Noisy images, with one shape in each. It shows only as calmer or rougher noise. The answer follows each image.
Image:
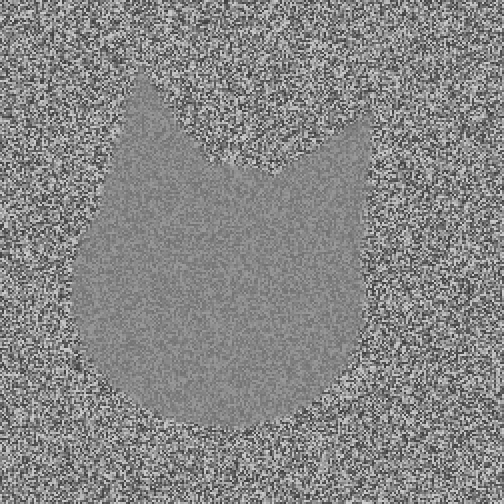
cat's head
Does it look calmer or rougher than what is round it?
calmer
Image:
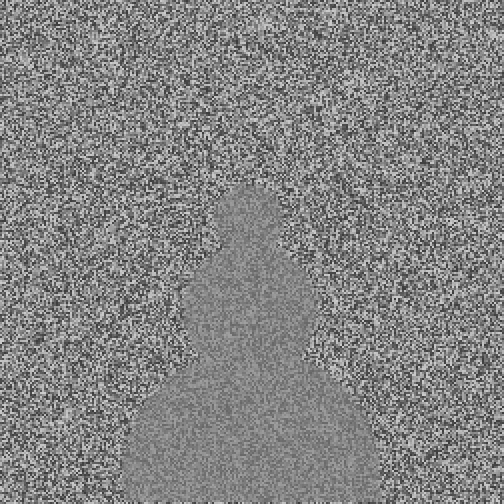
chess pawn
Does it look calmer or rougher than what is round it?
calmer
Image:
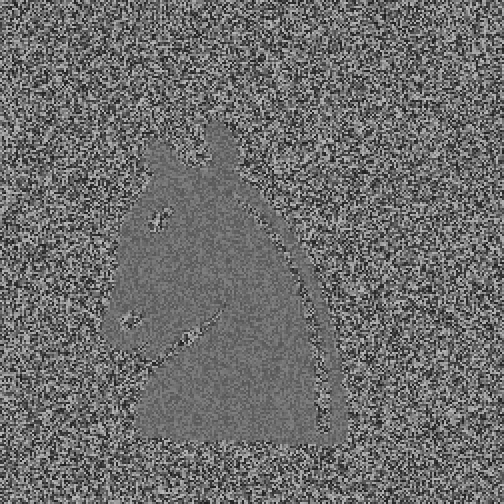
chess knight
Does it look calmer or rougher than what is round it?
calmer
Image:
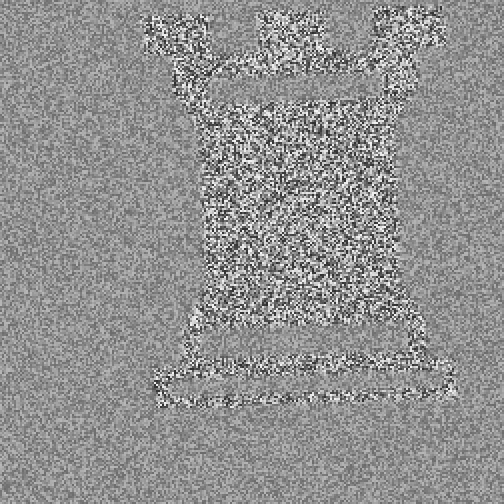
chess rook
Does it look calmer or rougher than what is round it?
rougher
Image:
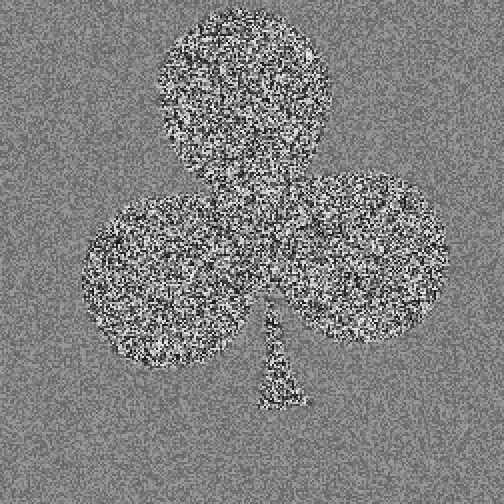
club
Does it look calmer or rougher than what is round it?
rougher
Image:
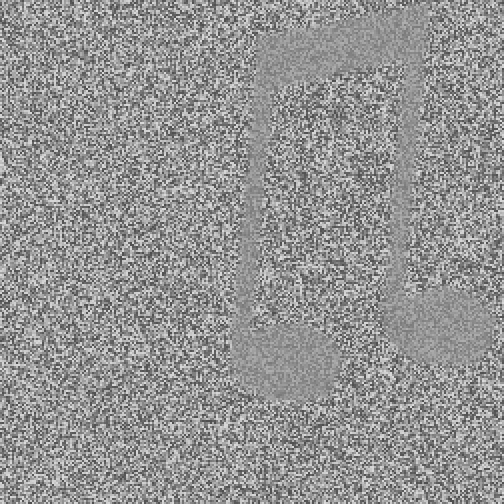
pair of musical notes
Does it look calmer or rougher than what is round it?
calmer
